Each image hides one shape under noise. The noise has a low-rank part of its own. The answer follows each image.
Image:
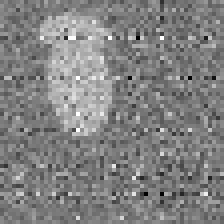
light footprint
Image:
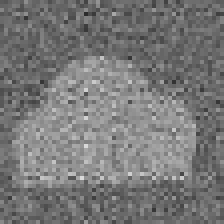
light cloud
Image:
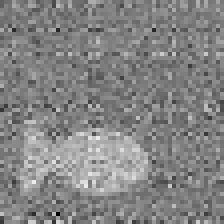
light fish
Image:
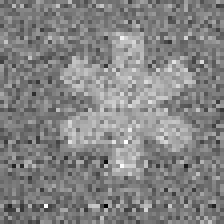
light asterisk
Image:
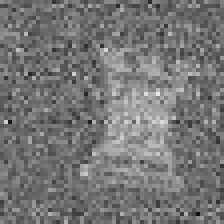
light chess rook
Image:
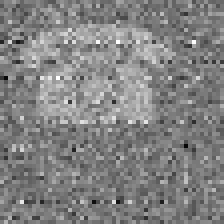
light telephone
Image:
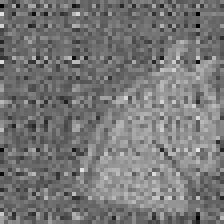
light chess knight
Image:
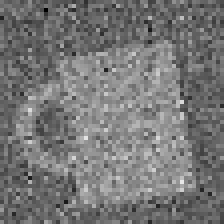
light cup
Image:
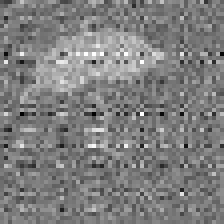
light umbrella
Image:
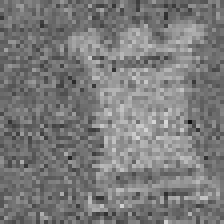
light chess rook
